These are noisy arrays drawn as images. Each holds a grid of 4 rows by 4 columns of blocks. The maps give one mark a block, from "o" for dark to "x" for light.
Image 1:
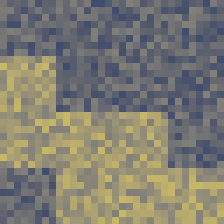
o o o o
x o o o
x x x o
o x x x
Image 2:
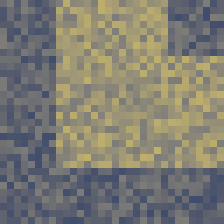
o x x o
o x x x
o x x x
o o o o
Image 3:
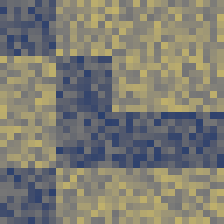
o x x x
x o x x
x o o o
o x x x
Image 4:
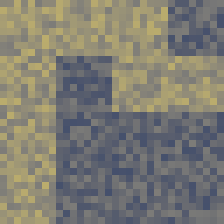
x x x o
x o x x
x o o o
x o o o
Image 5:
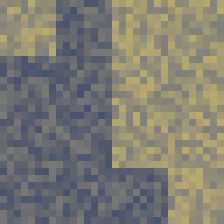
x o x x
o o x x
o o x x
o o o x
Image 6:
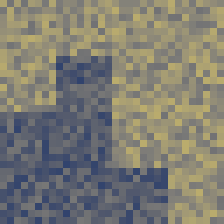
x x x x
x o x x
o o x x
o o o x
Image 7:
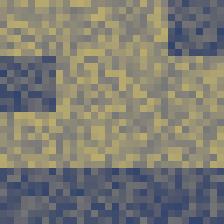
x x x o
o x x x
x x x x
o o o o
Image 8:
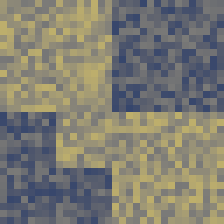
x x o o
x x o o
o x x x
o o x x
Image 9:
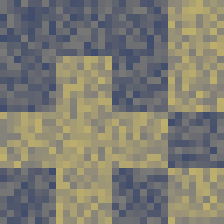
o o o x
o x o x
x x x o
o x o x
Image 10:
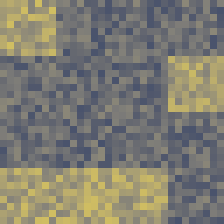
x o o o
o o o x
o o o o
x x x o
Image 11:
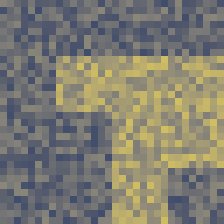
o o o o
o x x x
o o x x
o o x o
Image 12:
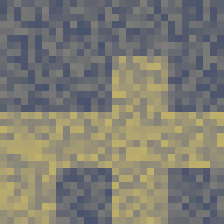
o o o o
o o x o
x x x x
x o x o
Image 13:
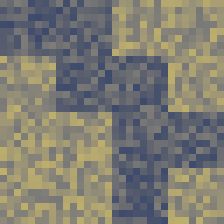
o o x x
x o o x
x x o o
x x o x
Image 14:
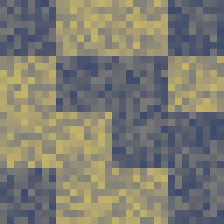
o x x o
x o o x
x x o o
o x x o
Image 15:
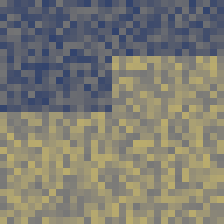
o o o o
o o x x
x x x x
x x x x
